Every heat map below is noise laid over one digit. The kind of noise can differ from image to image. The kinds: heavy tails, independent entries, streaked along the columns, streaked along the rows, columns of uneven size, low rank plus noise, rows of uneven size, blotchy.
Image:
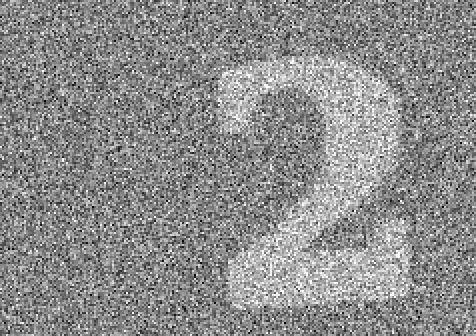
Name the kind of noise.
independent entries
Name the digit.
2
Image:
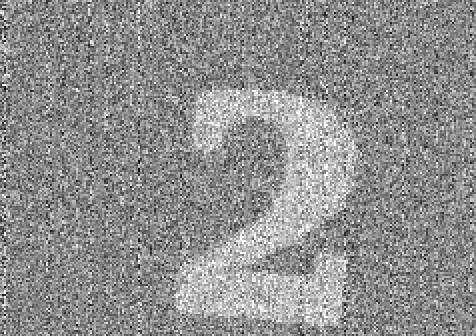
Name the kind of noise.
columns of uneven size
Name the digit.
2
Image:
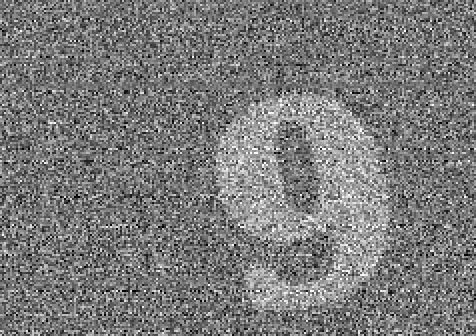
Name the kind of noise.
rows of uneven size
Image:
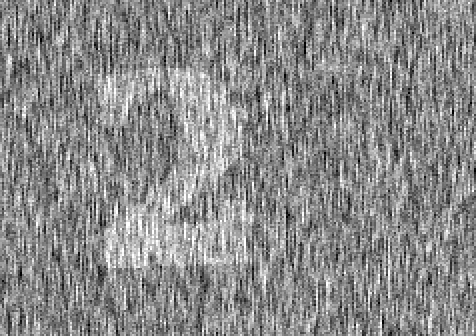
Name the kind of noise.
streaked along the columns
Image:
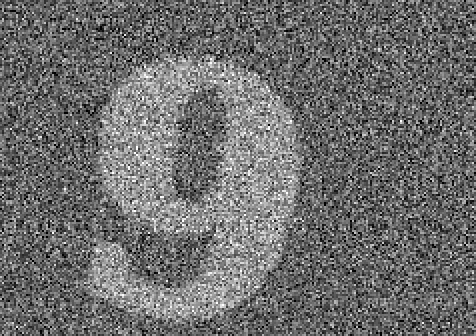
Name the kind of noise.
low rank plus noise
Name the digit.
9
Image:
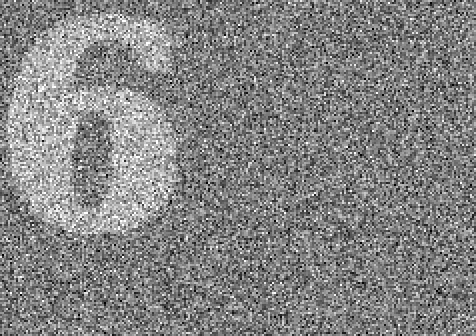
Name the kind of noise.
independent entries
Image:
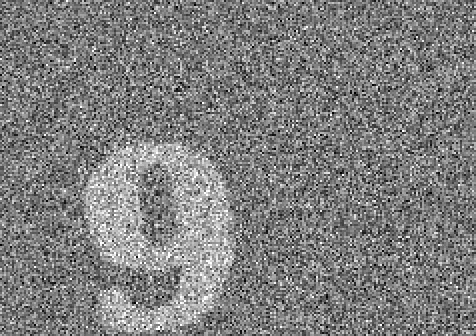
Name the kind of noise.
low rank plus noise
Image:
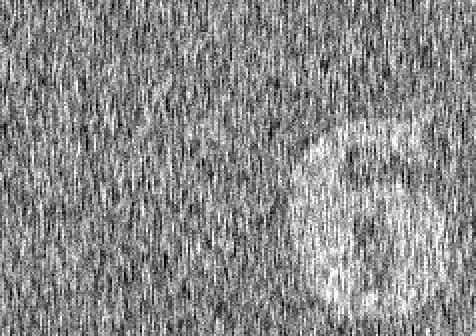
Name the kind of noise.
streaked along the columns
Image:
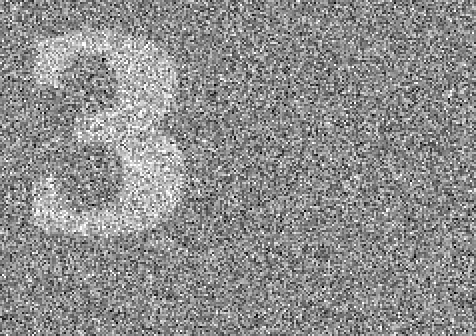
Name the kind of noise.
independent entries
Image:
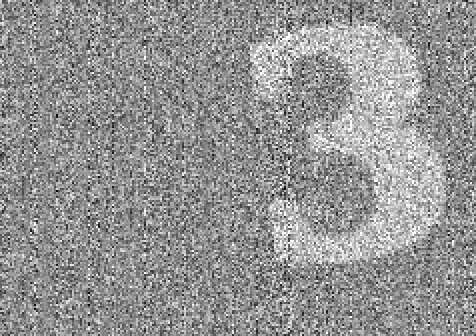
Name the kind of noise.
columns of uneven size
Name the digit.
3
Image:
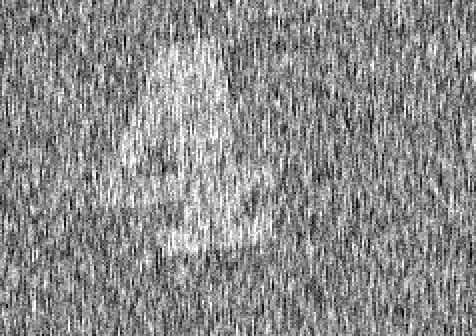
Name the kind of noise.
streaked along the columns
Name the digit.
4
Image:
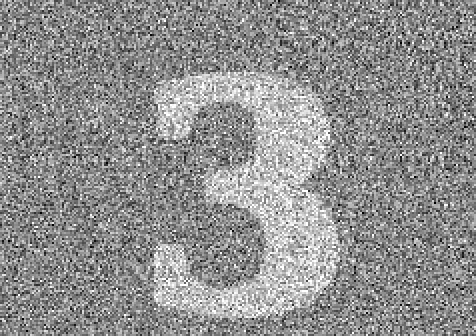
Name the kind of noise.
low rank plus noise
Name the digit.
3
